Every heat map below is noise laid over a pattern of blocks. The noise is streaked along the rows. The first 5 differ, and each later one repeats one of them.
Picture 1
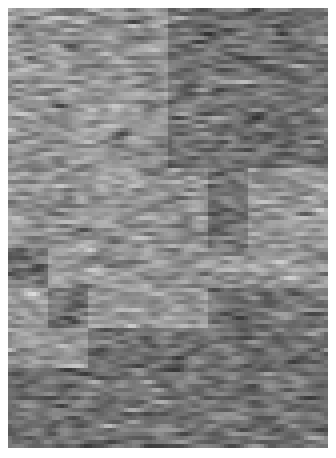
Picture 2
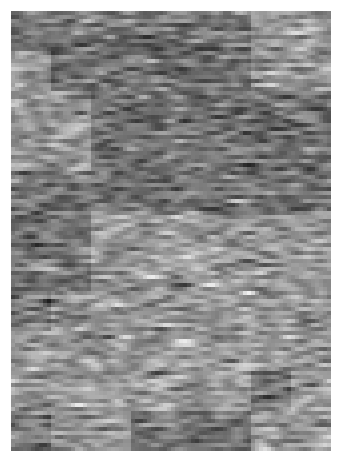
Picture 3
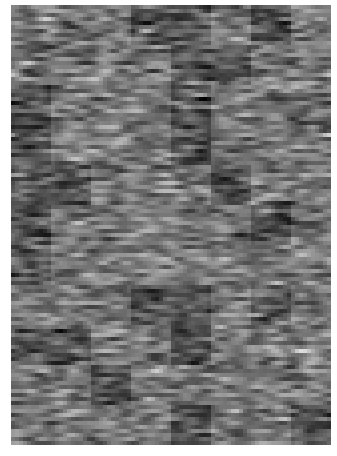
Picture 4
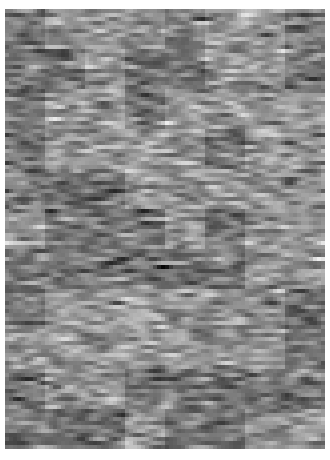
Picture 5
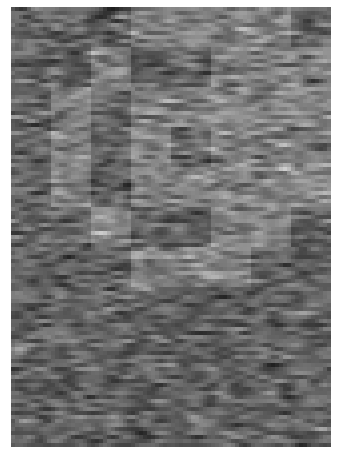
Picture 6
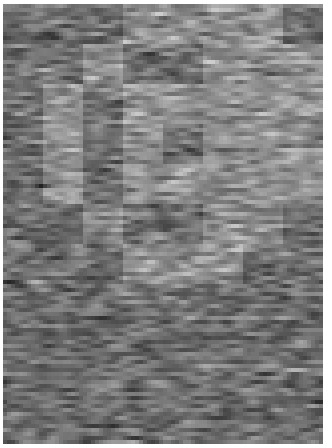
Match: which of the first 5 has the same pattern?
5
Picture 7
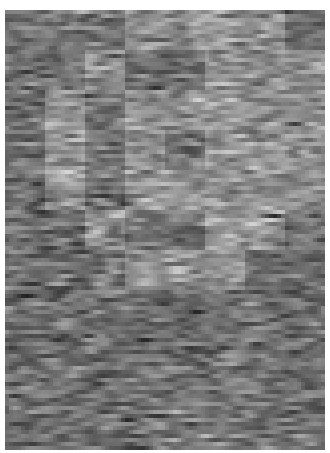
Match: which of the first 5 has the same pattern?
5
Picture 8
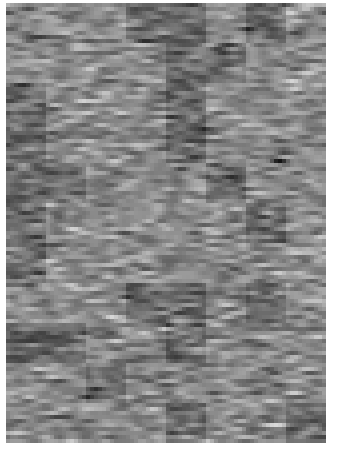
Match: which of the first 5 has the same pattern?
3
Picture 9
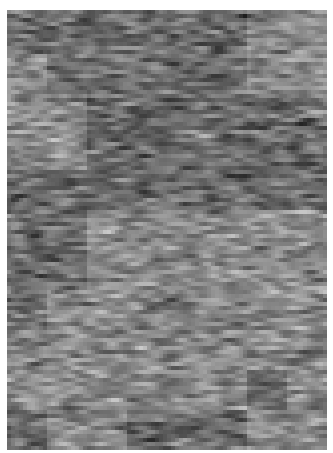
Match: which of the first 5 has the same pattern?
2
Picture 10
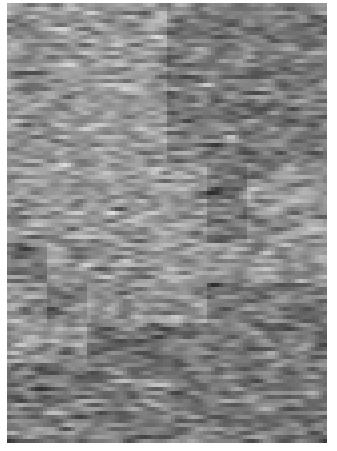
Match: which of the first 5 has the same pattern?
1
